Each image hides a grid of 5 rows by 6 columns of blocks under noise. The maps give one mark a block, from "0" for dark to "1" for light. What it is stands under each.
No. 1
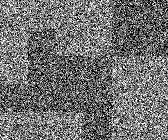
111100
101100
100011
000011
111011
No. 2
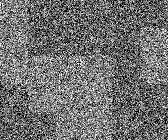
100000
100001
111101
011100
001100
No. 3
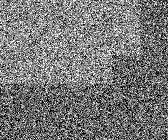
111110
111110
111100
000000
000000
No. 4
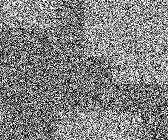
110111
000111
000011
000000
001110
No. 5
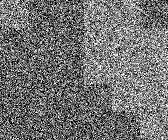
100110
000111
000111
000011
000001
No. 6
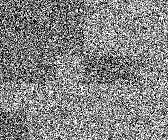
000111
000111
001001
111111
011111
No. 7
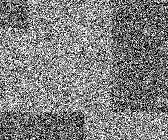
011100
111100
111100
111100
000111
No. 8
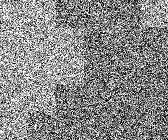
110001
111000
111000
110000
100000
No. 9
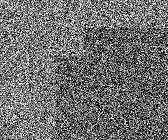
111111
111000
110000
110000
110000
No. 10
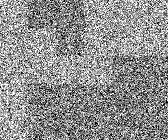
100111
110111
111100
100000
100000
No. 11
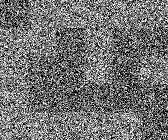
011111
110100
100101
100000
111110
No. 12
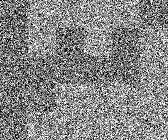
011110
010101
000001
001111
011111
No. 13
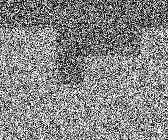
000000
110001
110111
111111
111111
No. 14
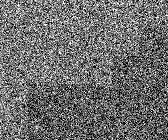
111111
111110
111100
100000
100000
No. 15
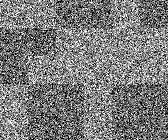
110010
001111
011111
100100
100100
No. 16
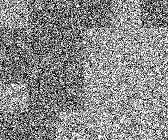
100010
000111
000111
100111
001111
